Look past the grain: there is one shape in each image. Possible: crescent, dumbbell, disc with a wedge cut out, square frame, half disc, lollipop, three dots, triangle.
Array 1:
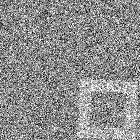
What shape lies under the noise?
square frame
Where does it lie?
bottom right
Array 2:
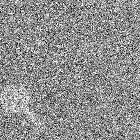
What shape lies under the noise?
lollipop
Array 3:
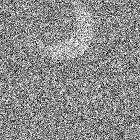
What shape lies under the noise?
crescent
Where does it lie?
top middle
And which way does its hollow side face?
up and left
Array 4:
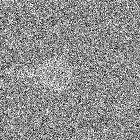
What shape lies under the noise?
lollipop
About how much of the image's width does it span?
half
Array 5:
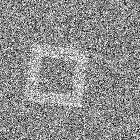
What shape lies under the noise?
square frame
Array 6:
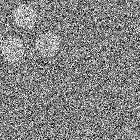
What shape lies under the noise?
three dots
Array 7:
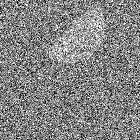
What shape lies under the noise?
half disc
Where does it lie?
top middle
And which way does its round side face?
down and right
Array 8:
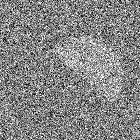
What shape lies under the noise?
half disc
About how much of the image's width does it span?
half
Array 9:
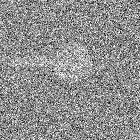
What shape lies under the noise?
lollipop
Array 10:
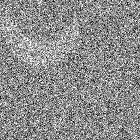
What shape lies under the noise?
crescent
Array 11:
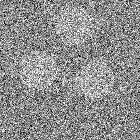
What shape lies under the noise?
three dots
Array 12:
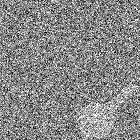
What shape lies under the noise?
lollipop
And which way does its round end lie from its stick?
down and left
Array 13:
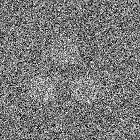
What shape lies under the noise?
three dots
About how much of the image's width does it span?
half
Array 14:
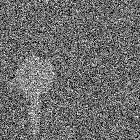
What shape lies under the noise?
lollipop
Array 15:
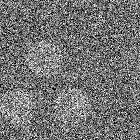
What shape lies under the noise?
three dots
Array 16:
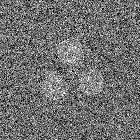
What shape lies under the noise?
three dots
